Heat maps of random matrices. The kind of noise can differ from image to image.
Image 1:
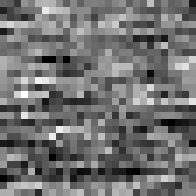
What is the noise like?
streaked along the rows
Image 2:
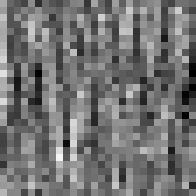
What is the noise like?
streaked along the columns
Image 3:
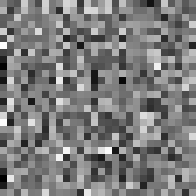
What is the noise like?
low rank plus noise
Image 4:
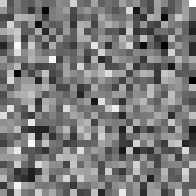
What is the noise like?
low rank plus noise
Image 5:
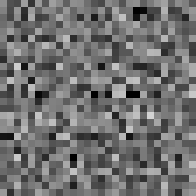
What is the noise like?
low rank plus noise
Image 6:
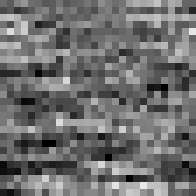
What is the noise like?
streaked along the rows
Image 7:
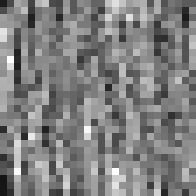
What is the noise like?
streaked along the columns
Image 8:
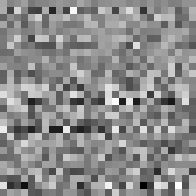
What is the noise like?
rows of uneven size
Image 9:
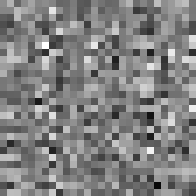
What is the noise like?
low rank plus noise
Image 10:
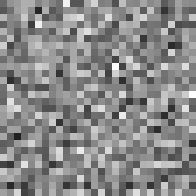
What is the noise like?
independent entries
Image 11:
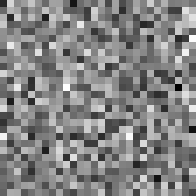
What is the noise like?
independent entries
